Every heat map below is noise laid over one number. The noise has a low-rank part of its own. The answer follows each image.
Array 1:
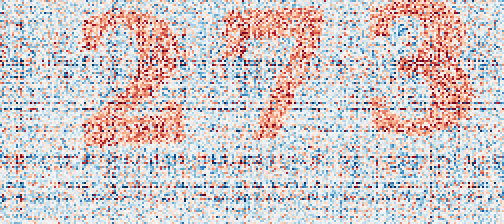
273
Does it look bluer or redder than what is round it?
redder
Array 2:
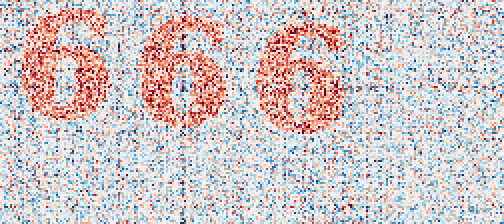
666
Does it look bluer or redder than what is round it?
redder
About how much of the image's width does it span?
two thirds
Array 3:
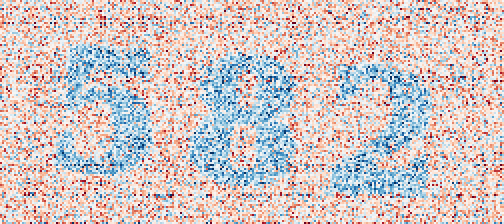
582
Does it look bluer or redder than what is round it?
bluer
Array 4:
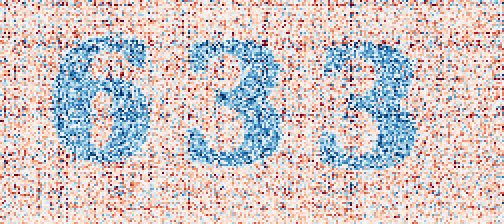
633
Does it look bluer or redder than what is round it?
bluer
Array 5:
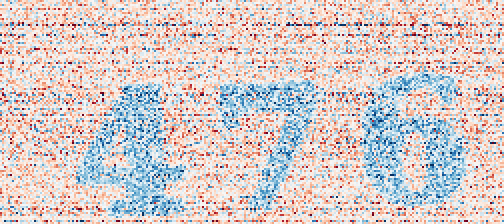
476
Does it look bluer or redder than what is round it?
bluer
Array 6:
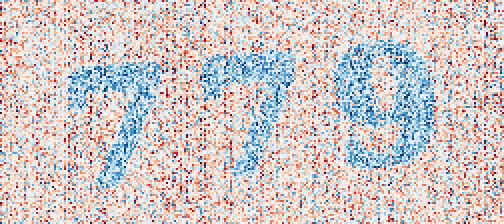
779
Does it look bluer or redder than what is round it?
bluer
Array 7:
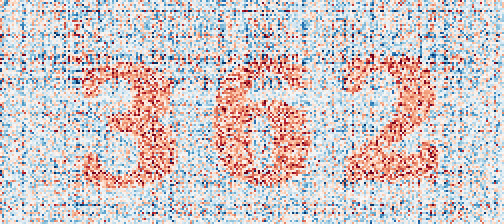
362
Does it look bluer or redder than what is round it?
redder
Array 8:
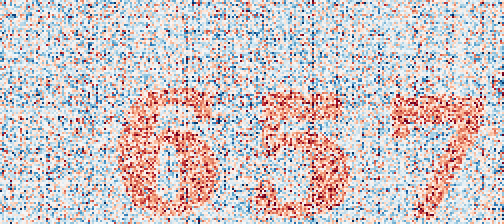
657
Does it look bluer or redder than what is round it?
redder
